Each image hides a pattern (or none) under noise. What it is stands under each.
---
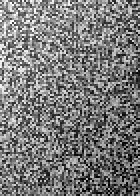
a smooth slope
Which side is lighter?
top left
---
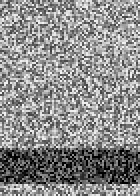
one horizontal stripe
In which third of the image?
bottom
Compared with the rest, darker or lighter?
darker
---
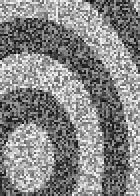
rings round one point
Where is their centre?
bottom left
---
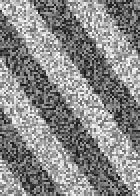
diagonal stripes
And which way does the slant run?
top left to bottom right
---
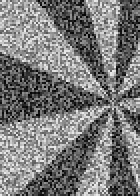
spokes from one point
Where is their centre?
middle right
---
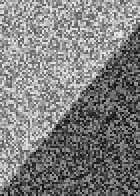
a sharp edge
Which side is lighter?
top left
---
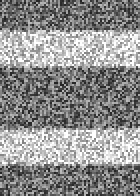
horizontal stripes
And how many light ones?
2
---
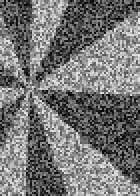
spokes from one point
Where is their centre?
middle left
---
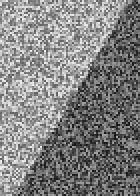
a sharp edge
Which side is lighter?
top left
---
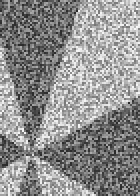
spokes from one point
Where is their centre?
bottom left
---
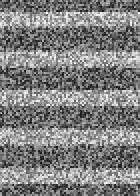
horizontal stripes
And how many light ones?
5
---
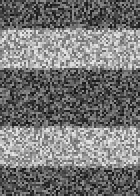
horizontal stripes
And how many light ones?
2
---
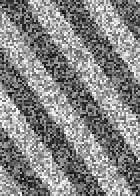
diagonal stripes
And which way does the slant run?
top left to bottom right
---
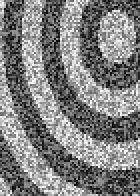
rings round one point
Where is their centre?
top right
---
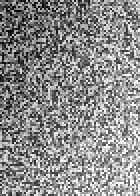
a smooth slope
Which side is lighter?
bottom right
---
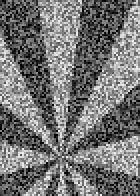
spokes from one point
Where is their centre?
bottom middle
